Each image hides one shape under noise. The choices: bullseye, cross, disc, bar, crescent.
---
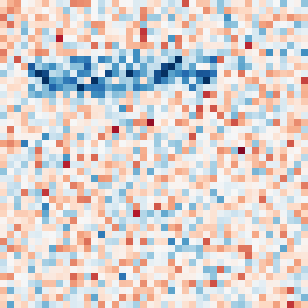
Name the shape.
bar
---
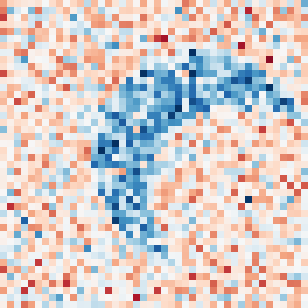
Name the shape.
crescent
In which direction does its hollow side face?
down and right
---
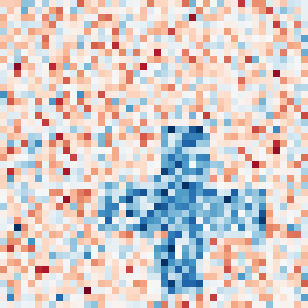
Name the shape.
cross
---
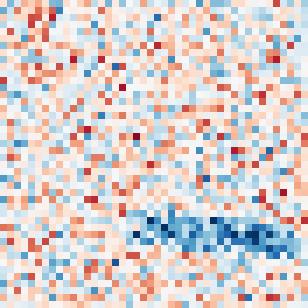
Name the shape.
bar
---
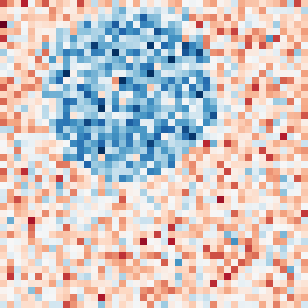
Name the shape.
disc
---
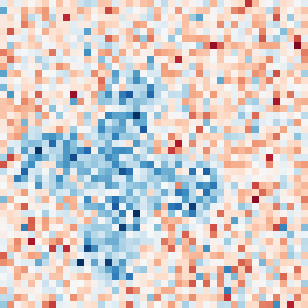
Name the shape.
cross
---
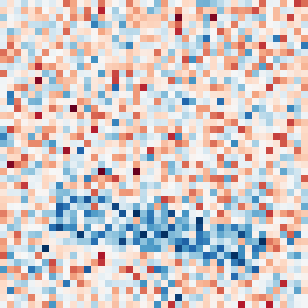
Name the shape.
bar
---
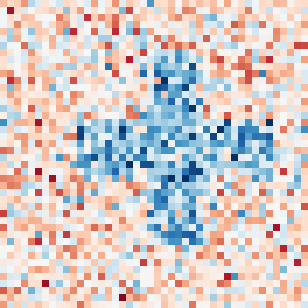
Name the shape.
cross
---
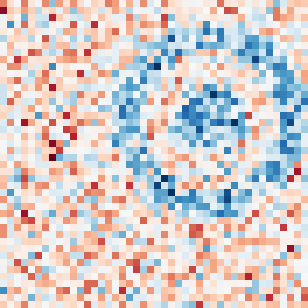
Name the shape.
bullseye
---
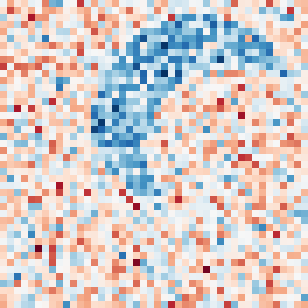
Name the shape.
crescent
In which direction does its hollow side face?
down and right
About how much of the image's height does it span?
two thirds
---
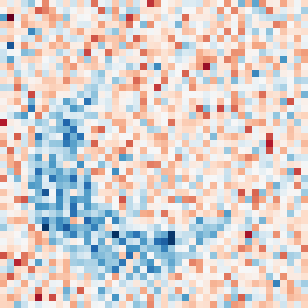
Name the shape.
crescent
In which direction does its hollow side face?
up and right
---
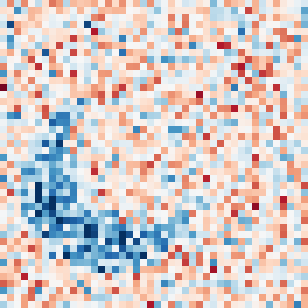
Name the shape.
crescent
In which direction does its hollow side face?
up and right
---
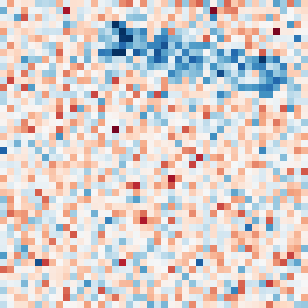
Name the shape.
bar
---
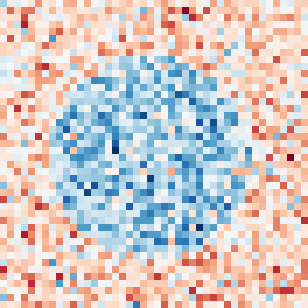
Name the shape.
disc
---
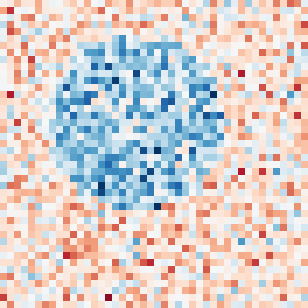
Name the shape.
disc
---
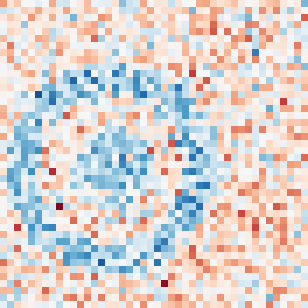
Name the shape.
bullseye
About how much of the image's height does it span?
two thirds
